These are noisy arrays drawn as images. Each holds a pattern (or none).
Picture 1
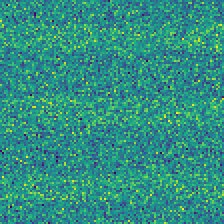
horizontal stripes
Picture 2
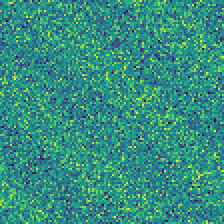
diagonal stripes
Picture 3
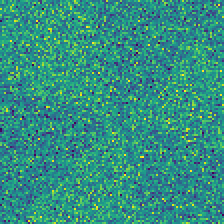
spokes from one point
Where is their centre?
centre
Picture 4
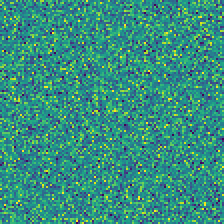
only noise
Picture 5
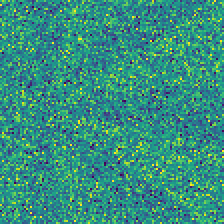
spokes from one point
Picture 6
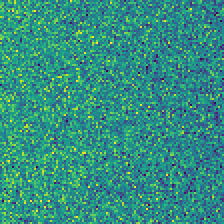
a smooth slope
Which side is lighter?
left
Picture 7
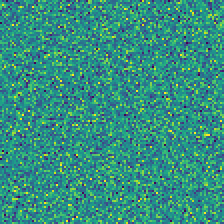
only noise
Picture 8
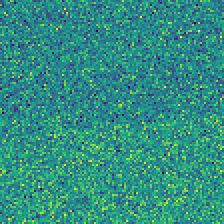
a sharp edge
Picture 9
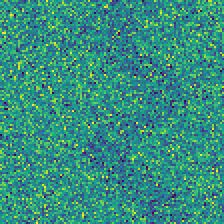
a wavy band
